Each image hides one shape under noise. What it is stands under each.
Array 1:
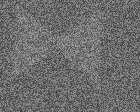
bow tie
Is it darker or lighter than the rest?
lighter
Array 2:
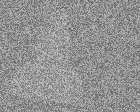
chess pawn
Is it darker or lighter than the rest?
lighter
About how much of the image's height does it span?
nearly all
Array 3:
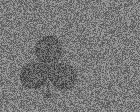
club
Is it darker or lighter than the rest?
darker
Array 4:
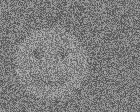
smiling face
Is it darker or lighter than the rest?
lighter
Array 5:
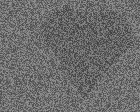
heart
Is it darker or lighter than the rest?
darker
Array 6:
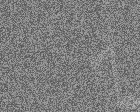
musical note
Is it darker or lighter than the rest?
lighter
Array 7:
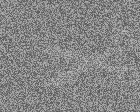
pair of scissors
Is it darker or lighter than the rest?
lighter
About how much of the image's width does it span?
two thirds
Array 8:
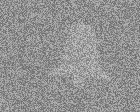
bell
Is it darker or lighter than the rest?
lighter
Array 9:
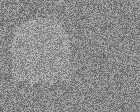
ghost
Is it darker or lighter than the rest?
lighter
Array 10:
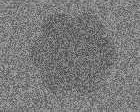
flower
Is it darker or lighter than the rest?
darker
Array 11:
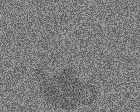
teapot
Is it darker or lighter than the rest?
darker
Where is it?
bottom middle
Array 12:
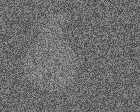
pear
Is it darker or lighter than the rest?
lighter
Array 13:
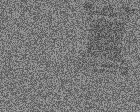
chess rook
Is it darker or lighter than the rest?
darker
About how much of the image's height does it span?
two thirds
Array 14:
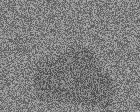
cloud
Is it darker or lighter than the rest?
darker
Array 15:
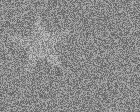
star
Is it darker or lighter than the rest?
lighter
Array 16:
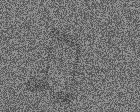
pair of musical notes
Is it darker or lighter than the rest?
darker
